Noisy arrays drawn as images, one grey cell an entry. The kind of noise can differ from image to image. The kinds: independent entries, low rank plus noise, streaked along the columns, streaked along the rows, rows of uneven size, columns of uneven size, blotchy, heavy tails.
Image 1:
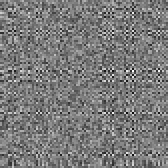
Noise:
low rank plus noise
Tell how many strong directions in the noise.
one
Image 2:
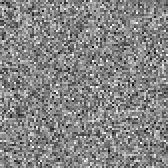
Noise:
independent entries
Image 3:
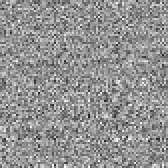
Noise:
low rank plus noise
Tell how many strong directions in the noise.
five to eight
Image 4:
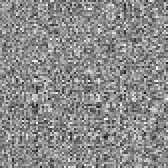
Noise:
low rank plus noise
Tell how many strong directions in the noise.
five to eight
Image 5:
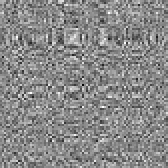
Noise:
low rank plus noise
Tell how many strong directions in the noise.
two
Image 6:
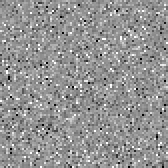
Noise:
heavy tails
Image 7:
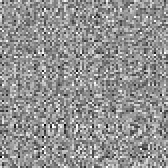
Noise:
low rank plus noise
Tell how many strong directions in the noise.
three or four
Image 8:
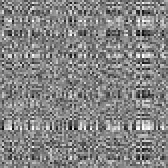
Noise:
low rank plus noise
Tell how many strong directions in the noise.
one
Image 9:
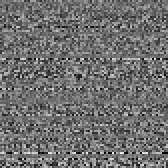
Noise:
rows of uneven size
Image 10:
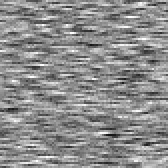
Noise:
streaked along the rows
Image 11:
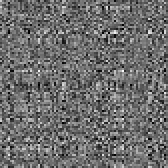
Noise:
low rank plus noise
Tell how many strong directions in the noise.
three or four
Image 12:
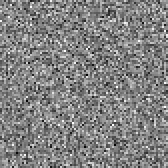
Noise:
independent entries
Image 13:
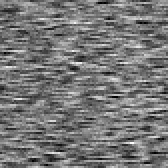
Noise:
streaked along the rows
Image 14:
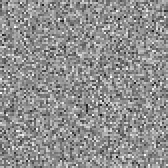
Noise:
independent entries
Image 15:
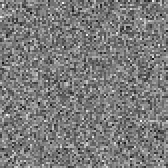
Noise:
independent entries
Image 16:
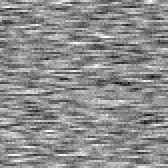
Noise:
streaked along the rows
